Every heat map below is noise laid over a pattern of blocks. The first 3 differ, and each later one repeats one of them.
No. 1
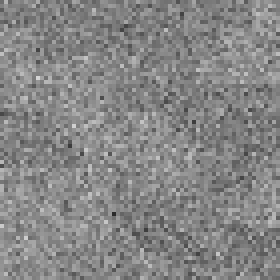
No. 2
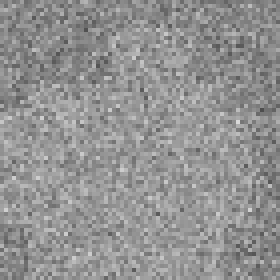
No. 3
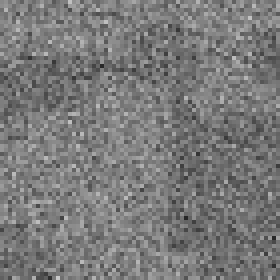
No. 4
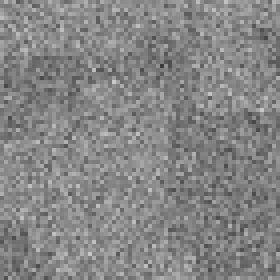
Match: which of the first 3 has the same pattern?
3
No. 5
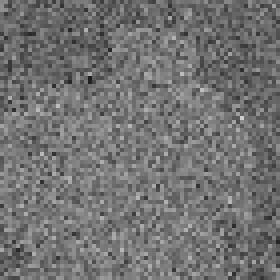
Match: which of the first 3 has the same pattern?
2
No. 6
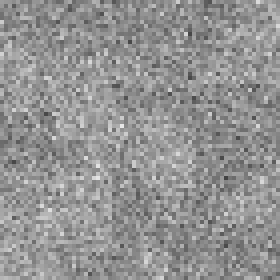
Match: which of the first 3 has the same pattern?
1
